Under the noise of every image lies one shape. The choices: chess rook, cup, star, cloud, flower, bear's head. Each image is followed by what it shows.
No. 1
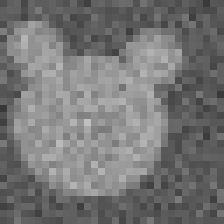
bear's head
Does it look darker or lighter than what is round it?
lighter
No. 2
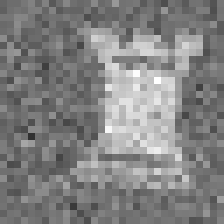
chess rook
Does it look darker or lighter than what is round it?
lighter
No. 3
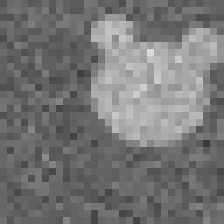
bear's head
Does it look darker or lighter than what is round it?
lighter
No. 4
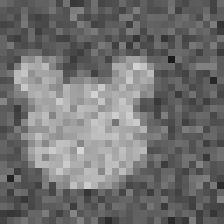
bear's head
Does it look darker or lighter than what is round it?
lighter
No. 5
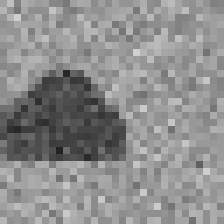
cloud
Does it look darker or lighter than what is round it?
darker
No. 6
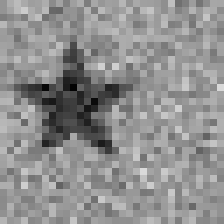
star
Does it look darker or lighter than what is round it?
darker
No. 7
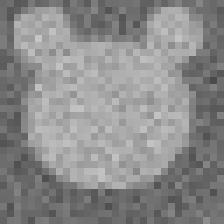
bear's head
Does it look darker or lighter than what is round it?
lighter
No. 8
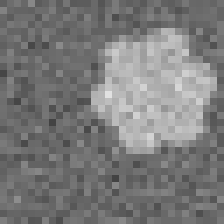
flower
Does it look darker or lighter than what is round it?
lighter
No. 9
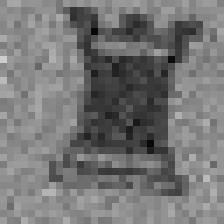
chess rook
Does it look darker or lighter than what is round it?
darker
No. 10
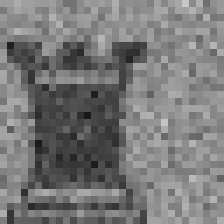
chess rook
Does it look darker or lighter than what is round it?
darker
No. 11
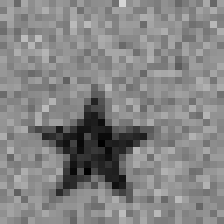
star
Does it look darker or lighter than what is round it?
darker
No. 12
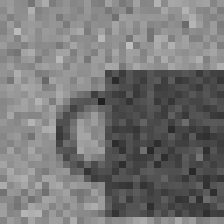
cup
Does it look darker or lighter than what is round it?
darker
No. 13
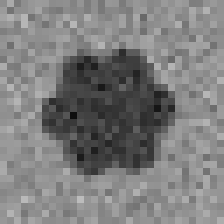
flower
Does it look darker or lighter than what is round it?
darker
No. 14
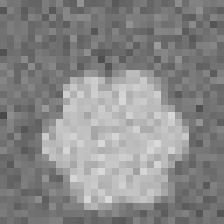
flower
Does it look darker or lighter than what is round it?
lighter
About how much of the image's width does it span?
two thirds
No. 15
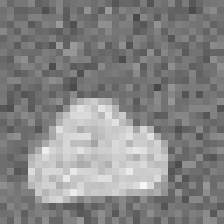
cloud
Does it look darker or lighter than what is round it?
lighter
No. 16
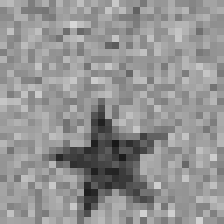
star
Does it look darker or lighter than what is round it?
darker
